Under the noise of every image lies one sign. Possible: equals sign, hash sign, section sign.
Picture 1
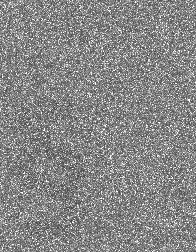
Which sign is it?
section sign
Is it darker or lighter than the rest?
darker
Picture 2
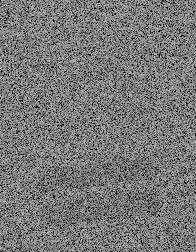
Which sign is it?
equals sign
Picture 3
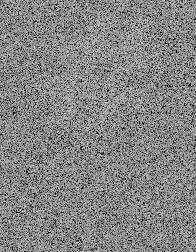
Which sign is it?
hash sign
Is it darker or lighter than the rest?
lighter
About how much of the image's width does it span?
two thirds
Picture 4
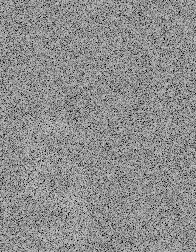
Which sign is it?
section sign
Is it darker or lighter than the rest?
lighter
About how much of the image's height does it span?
half
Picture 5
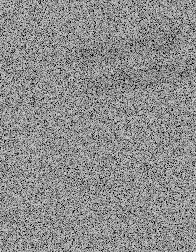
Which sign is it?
equals sign
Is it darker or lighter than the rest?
darker
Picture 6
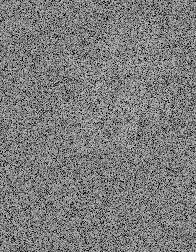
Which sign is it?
hash sign
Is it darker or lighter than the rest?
lighter
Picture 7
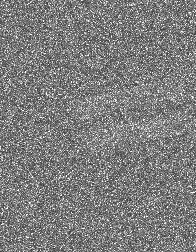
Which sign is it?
equals sign
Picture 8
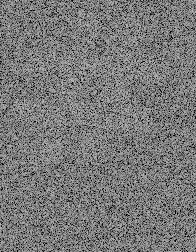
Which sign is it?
hash sign
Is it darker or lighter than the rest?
lighter
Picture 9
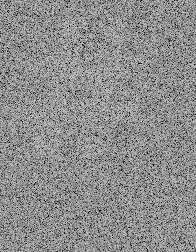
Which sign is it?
hash sign
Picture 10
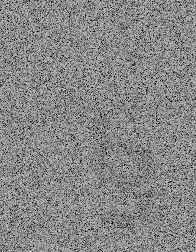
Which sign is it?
section sign
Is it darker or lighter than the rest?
darker
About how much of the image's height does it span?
half
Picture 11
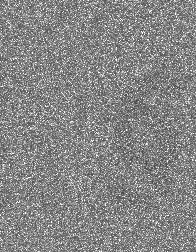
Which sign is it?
section sign
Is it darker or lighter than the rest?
darker
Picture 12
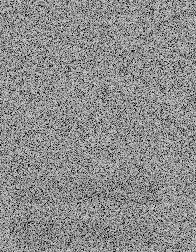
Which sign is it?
equals sign
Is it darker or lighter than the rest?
darker
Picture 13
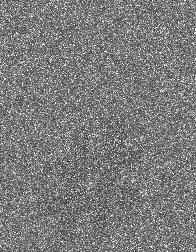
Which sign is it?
hash sign
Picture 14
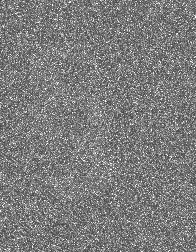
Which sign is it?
section sign
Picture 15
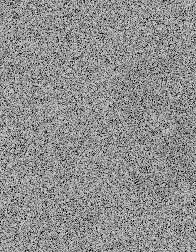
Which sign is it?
section sign
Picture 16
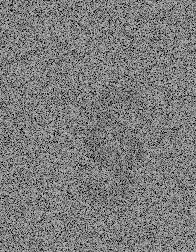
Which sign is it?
section sign
